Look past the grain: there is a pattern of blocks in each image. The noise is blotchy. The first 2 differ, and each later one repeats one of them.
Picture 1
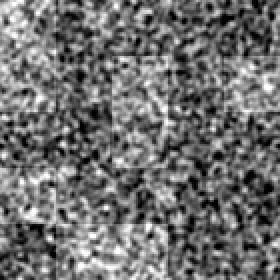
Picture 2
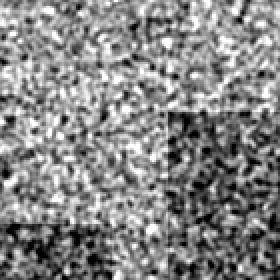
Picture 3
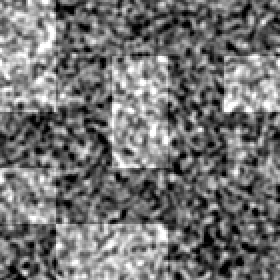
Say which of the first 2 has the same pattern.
1
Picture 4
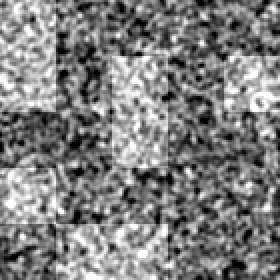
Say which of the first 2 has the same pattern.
1
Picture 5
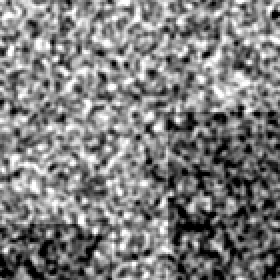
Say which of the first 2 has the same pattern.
2
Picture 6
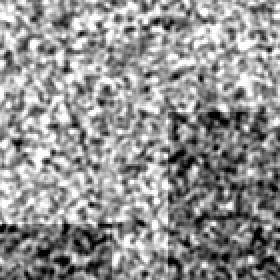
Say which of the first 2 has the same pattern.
2
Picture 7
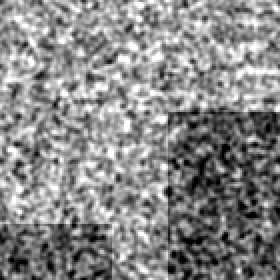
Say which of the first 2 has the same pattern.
2
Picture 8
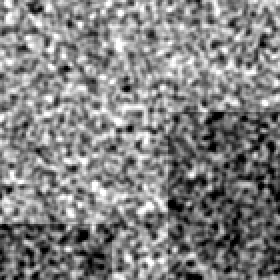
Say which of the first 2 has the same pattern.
2
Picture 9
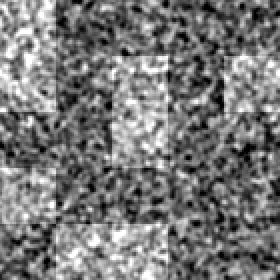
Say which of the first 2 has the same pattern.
1
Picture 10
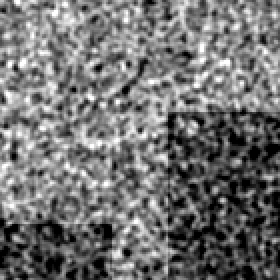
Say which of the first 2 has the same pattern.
2
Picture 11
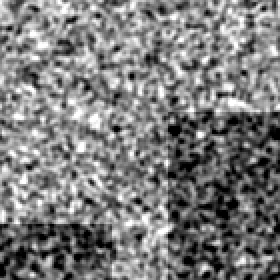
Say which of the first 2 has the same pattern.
2
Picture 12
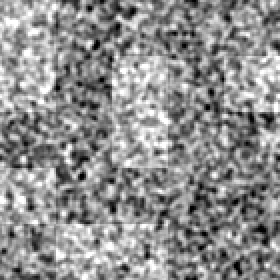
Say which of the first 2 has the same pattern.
1
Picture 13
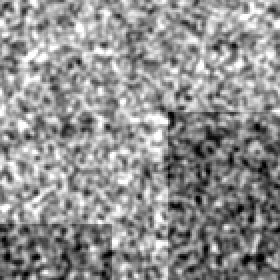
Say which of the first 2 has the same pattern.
2
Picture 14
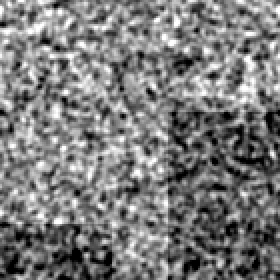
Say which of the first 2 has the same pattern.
2
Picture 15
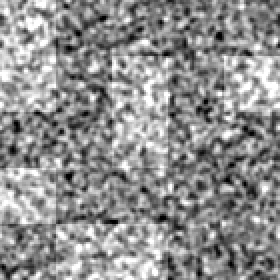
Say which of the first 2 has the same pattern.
1
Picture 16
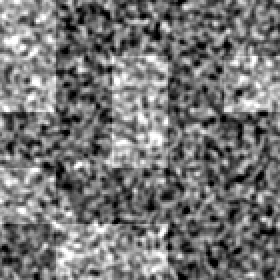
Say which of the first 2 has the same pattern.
1
